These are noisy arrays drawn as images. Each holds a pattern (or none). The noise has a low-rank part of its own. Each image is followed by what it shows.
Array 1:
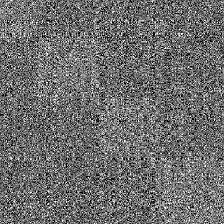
blocks along the diagonal
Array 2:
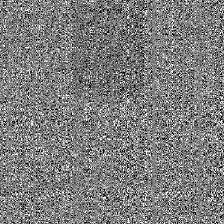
one block
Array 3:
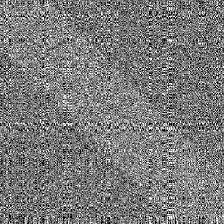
a diagonal band
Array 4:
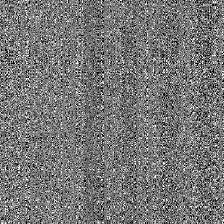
bands of columns
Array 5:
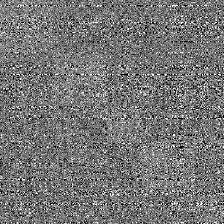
blocks along the diagonal
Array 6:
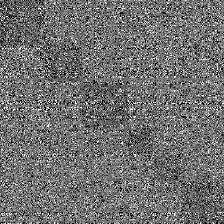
blocks along the diagonal
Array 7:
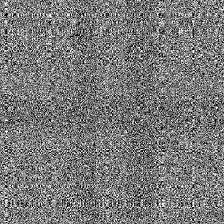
bands of rows crossing bands of columns
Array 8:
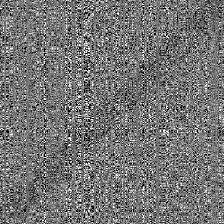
a diagonal band
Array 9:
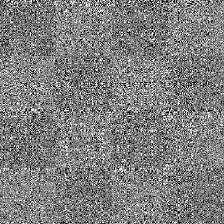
a checkerboard
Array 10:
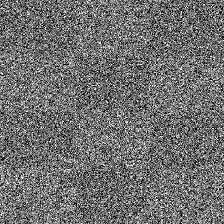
a checkerboard
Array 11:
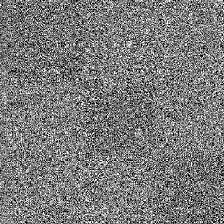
blocks along the diagonal
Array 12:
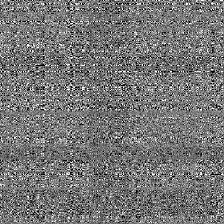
bands of rows crossing bands of columns
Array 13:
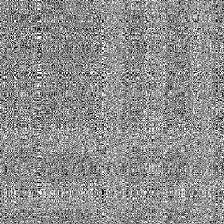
bands of rows crossing bands of columns
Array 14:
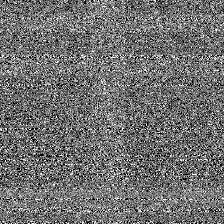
bands of rows crossing bands of columns
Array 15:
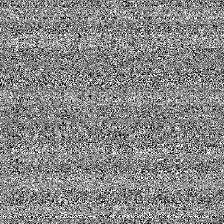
bands of rows
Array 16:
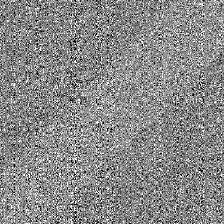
a diagonal band
